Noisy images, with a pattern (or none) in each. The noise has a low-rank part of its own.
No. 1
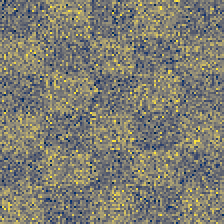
a checkerboard
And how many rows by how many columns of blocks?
6 by 5
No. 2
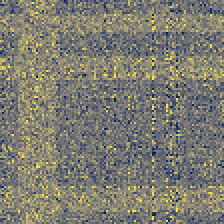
bands of rows crossing bands of columns
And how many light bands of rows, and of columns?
3 and 1
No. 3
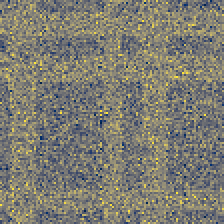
bands of rows crossing bands of columns
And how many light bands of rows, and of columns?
3 and 3
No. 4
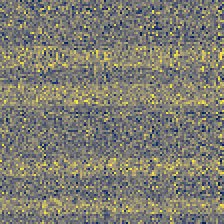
bands of rows
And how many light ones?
4
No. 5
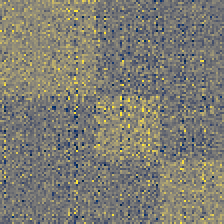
blocks along the diagonal
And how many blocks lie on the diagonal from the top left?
3
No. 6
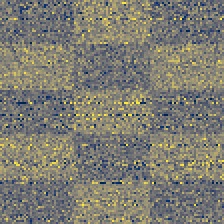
a checkerboard
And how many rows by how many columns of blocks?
5 by 3
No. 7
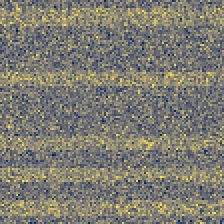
bands of rows
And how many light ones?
5
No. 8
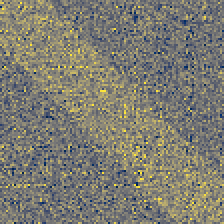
a diagonal band
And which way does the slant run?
top left to bottom right
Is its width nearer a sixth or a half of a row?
a half
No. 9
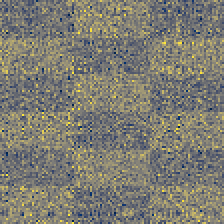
a checkerboard
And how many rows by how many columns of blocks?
6 by 3
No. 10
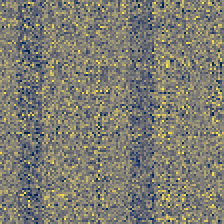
bands of columns
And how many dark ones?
2
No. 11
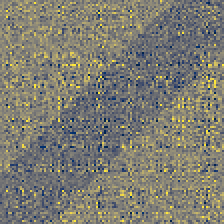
a diagonal band
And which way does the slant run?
bottom left to top right
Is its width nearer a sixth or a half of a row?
a half
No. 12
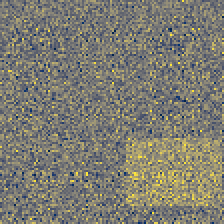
one block
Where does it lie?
bottom right
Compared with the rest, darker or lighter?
lighter
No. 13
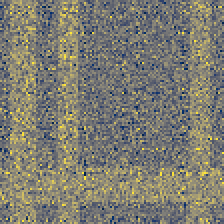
bands of rows crossing bands of columns
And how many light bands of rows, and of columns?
1 and 3
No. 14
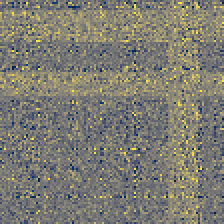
bands of rows crossing bands of columns
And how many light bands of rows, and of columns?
2 and 1
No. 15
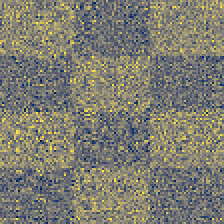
a checkerboard
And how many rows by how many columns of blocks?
4 by 3
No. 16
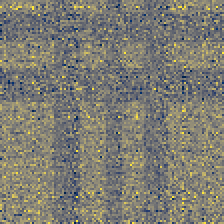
bands of rows crossing bands of columns
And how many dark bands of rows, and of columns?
2 and 3
